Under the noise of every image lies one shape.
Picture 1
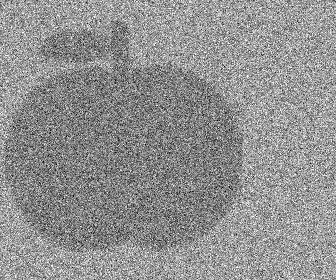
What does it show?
dark apple
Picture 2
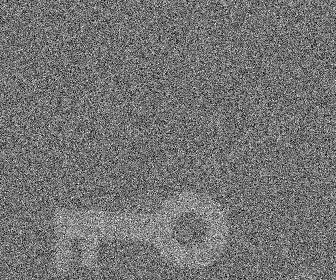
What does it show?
light key
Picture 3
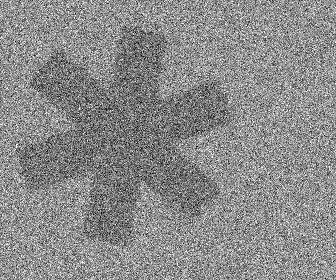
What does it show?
dark asterisk
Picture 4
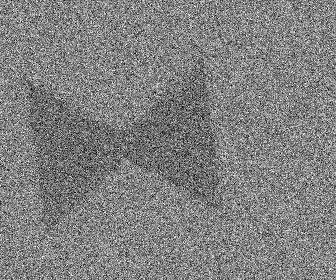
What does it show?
dark bow tie
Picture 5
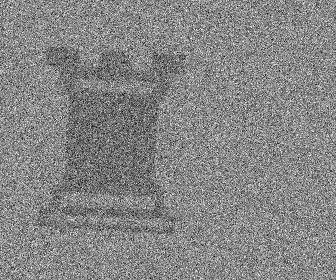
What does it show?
dark chess rook
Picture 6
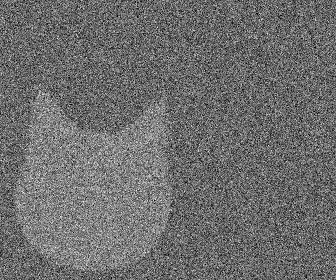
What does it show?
light cat's head
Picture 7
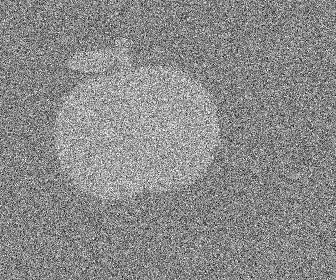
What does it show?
light apple
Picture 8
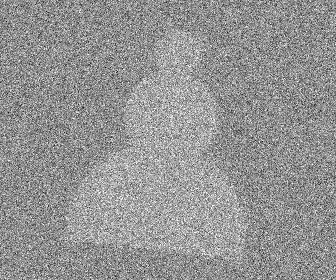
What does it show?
light chess pawn
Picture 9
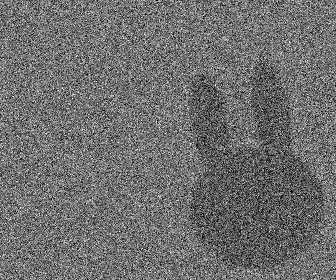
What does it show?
dark rabbit's head
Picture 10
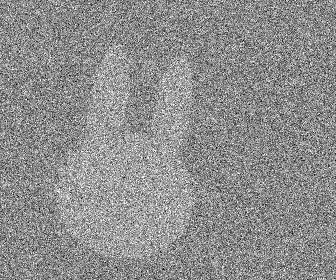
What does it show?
light rabbit's head
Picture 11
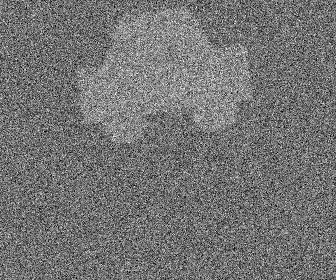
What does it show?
light car
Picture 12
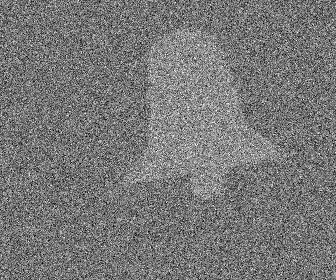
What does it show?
light bell
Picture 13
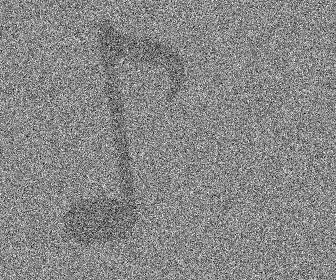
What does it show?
dark musical note
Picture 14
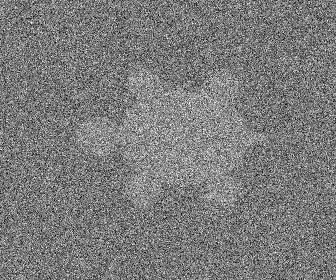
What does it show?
light turtle
